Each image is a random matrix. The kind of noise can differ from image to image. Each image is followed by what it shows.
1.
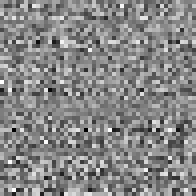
rows of uneven size
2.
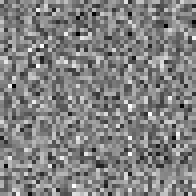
low rank plus noise
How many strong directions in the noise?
three or four
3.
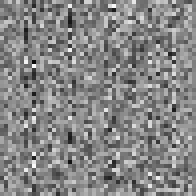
columns of uneven size
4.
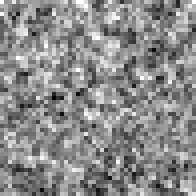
blotchy
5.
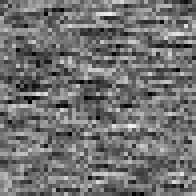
streaked along the rows
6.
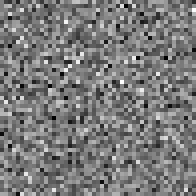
independent entries
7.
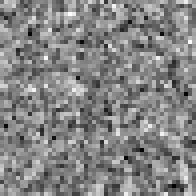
blotchy
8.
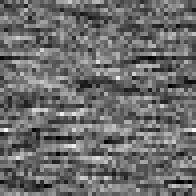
streaked along the rows
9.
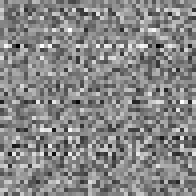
rows of uneven size
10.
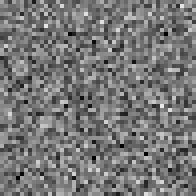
independent entries
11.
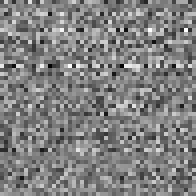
rows of uneven size
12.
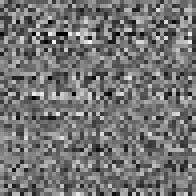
rows of uneven size
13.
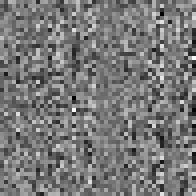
columns of uneven size
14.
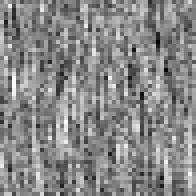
streaked along the columns
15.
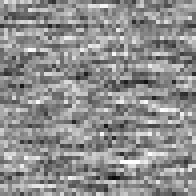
streaked along the rows
